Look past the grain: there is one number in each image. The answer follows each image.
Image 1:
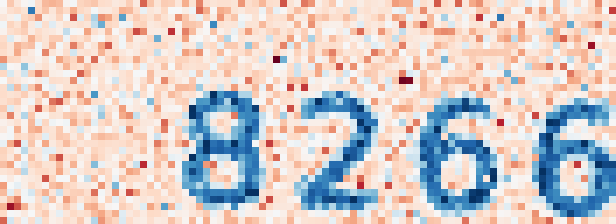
8266
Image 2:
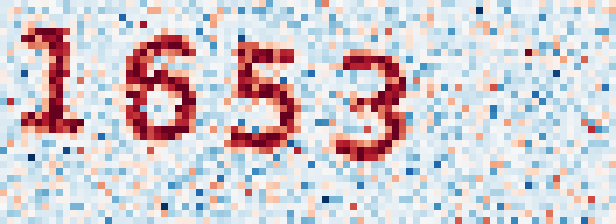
1653
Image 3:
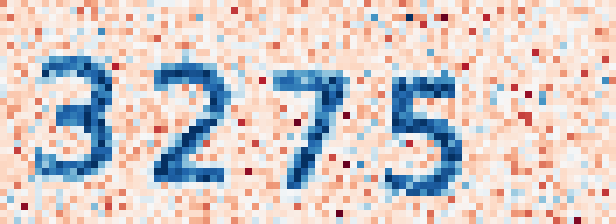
3275
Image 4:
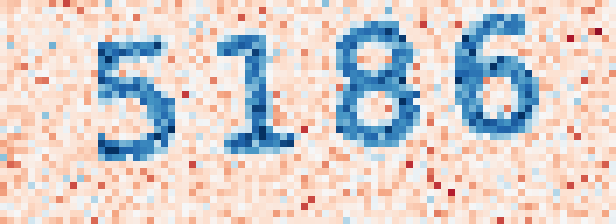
5186
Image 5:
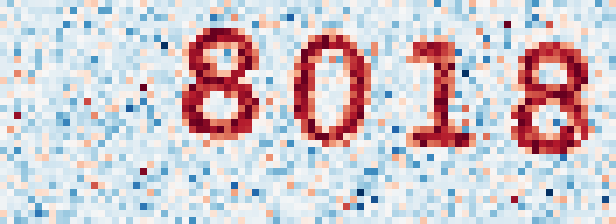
8018
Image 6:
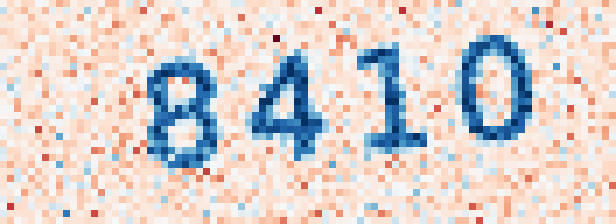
8410
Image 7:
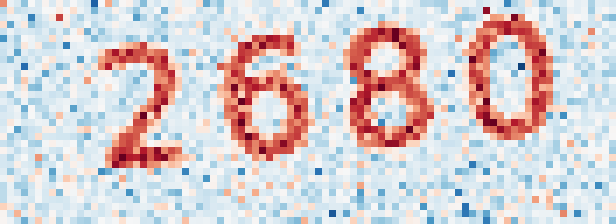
2680
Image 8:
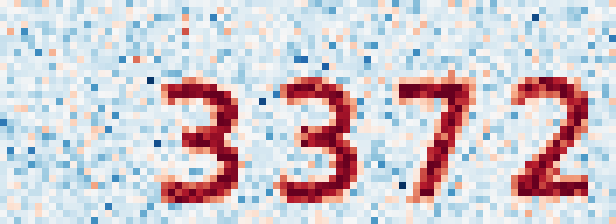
3372
